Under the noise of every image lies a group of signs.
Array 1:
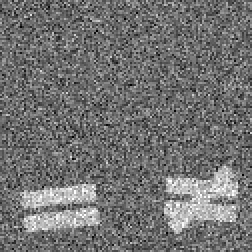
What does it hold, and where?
bottom left: equals sign; bottom right: not-equal sign
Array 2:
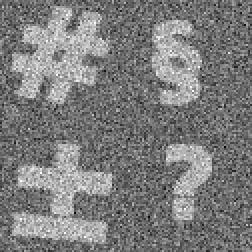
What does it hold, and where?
top left: hash sign; top right: section sign; bottom left: plus-minus sign; bottom right: question mark
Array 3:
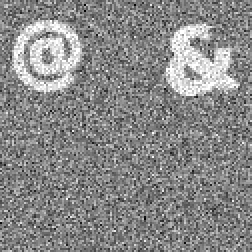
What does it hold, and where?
top left: at sign; top right: ampersand
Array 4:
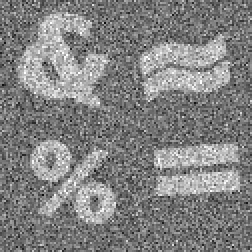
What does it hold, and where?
top left: ampersand; top right: approximately sign; bottom left: percent sign; bottom right: equals sign
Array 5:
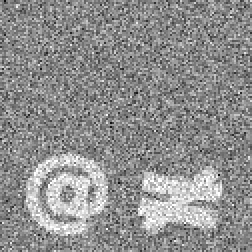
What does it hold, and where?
bottom left: at sign; bottom right: not-equal sign
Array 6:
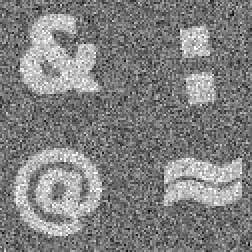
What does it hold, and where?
top left: ampersand; top right: colon; bottom left: at sign; bottom right: approximately sign
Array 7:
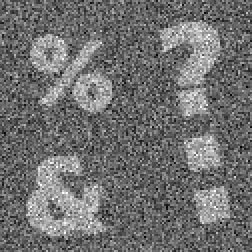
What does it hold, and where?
top left: percent sign; top right: question mark; bottom left: ampersand; bottom right: colon
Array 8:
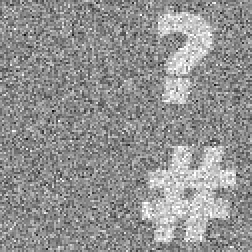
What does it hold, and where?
top right: question mark; bottom right: hash sign
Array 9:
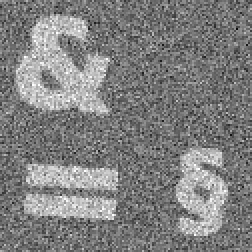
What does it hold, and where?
top left: ampersand; bottom left: equals sign; bottom right: section sign
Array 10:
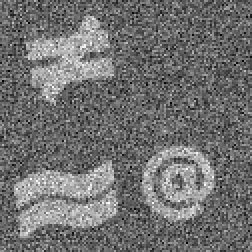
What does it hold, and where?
top left: not-equal sign; bottom left: approximately sign; bottom right: at sign
